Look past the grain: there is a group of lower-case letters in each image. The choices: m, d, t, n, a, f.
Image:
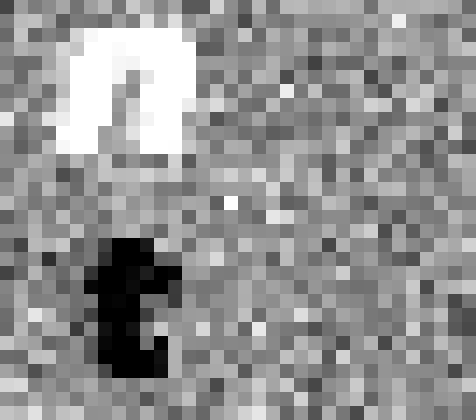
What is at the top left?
n
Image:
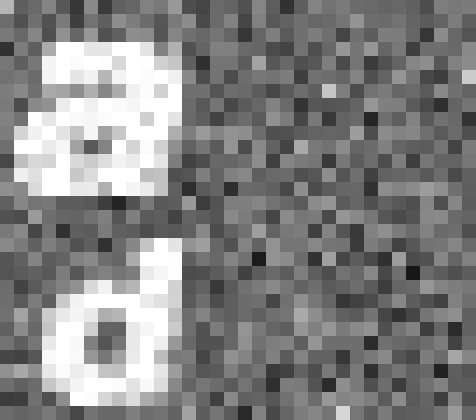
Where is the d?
bottom left
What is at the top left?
a
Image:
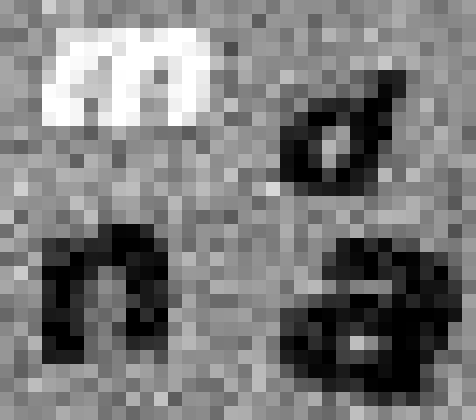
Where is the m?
top left
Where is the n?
bottom left
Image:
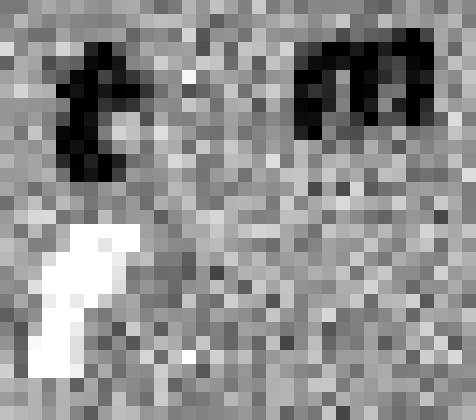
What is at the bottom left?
f
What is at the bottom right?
nothing
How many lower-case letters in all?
3
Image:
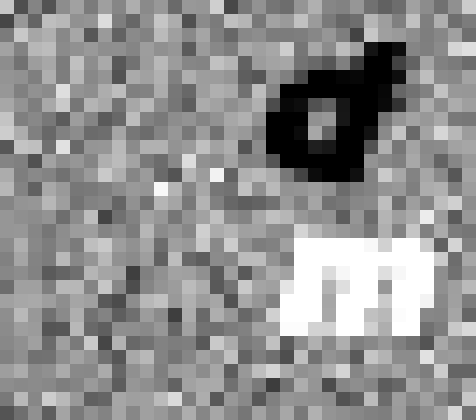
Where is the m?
bottom right
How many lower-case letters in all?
2
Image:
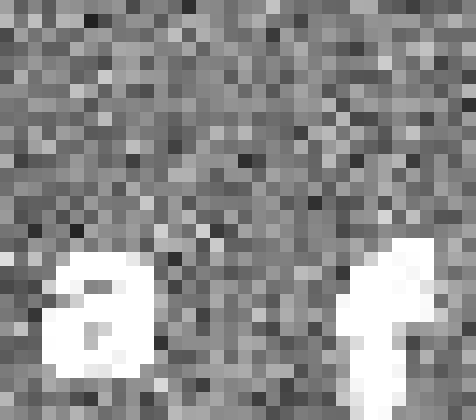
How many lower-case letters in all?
2
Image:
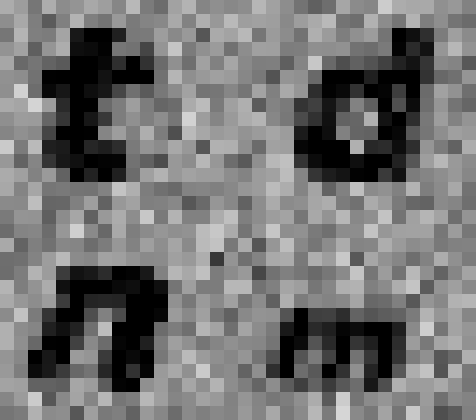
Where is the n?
bottom left
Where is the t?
top left
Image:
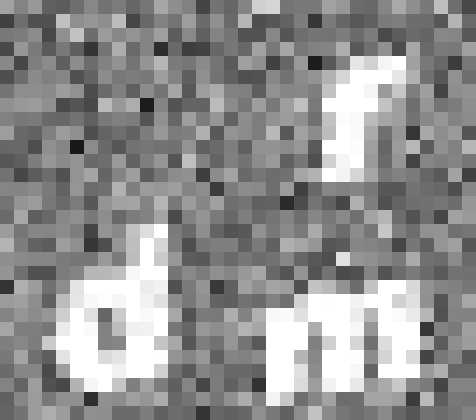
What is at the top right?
f
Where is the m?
bottom right
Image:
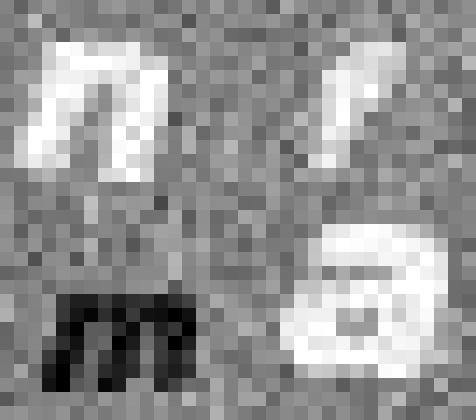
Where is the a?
bottom right
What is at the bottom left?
m
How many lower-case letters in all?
4
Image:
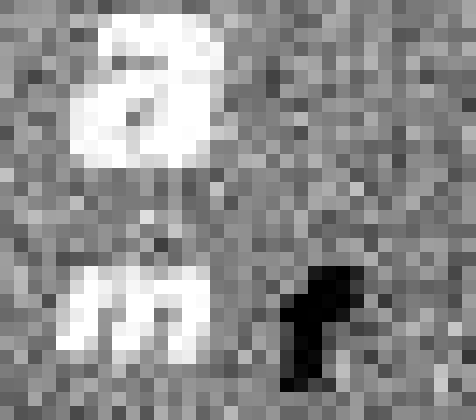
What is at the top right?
nothing
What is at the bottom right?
f
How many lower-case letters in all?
3
